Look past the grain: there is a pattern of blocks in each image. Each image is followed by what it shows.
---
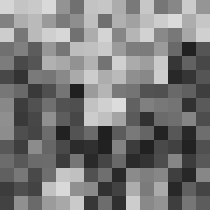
left and right mirror each other
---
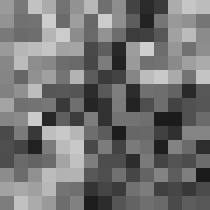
mirrored about the diagonal from the top left
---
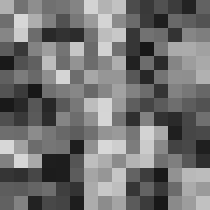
the same after a half turn
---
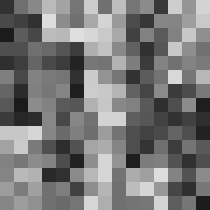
the same after a half turn
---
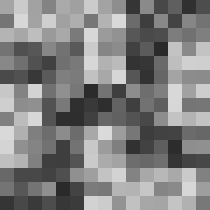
the same after a half turn
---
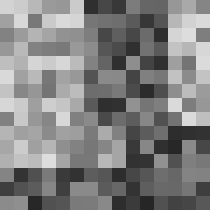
no symmetry
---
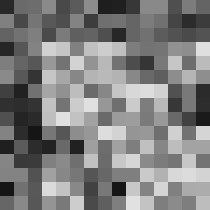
mirrored about the diagonal from the top left
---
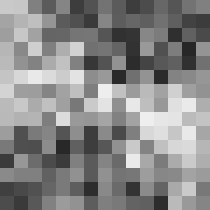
the same after a half turn
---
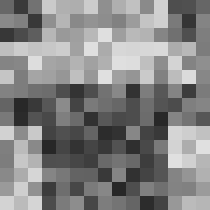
left and right mirror each other
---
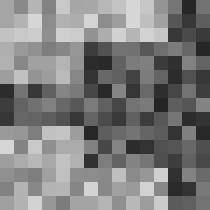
top and bottom mirror each other
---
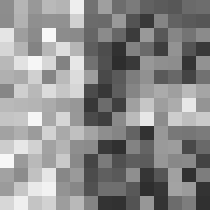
top and bottom mirror each other
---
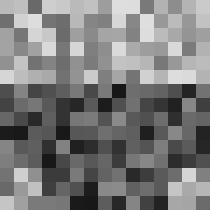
left and right mirror each other
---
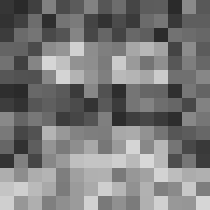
left and right mirror each other
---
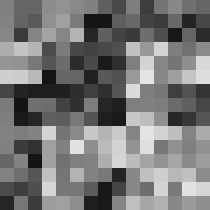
mirrored about the diagonal from the top left
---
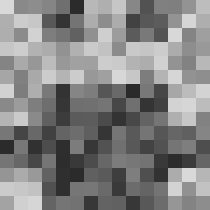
left and right mirror each other
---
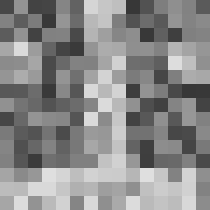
left and right mirror each other
